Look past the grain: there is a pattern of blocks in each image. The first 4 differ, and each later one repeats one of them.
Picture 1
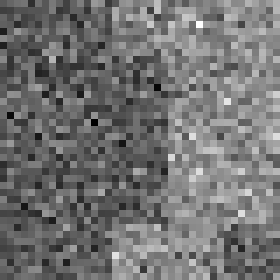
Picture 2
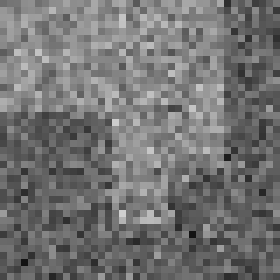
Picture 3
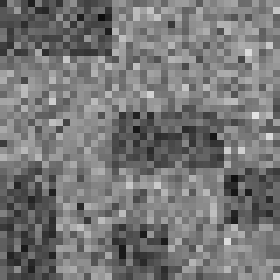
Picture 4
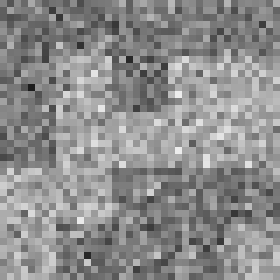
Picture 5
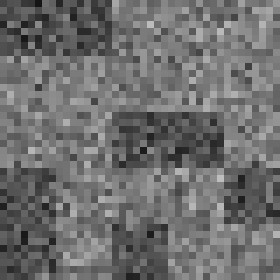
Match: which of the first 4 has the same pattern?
3
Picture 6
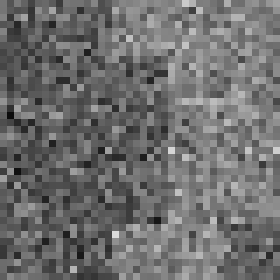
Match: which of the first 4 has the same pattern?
1
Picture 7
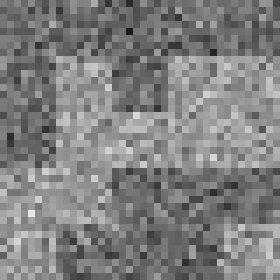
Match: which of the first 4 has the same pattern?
4
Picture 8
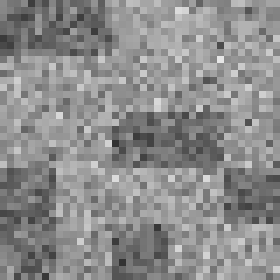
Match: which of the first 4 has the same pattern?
3
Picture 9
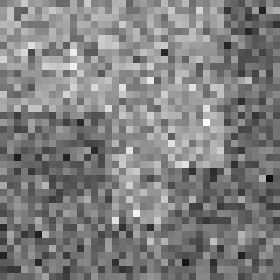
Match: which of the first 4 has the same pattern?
2
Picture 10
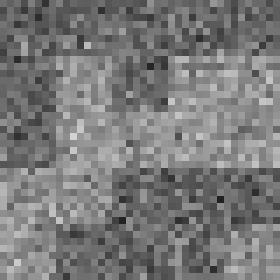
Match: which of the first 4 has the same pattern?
4
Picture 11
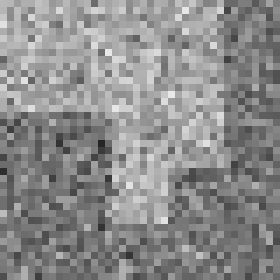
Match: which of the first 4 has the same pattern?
2
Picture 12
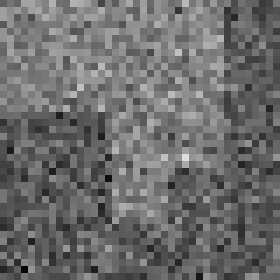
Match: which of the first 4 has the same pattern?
2
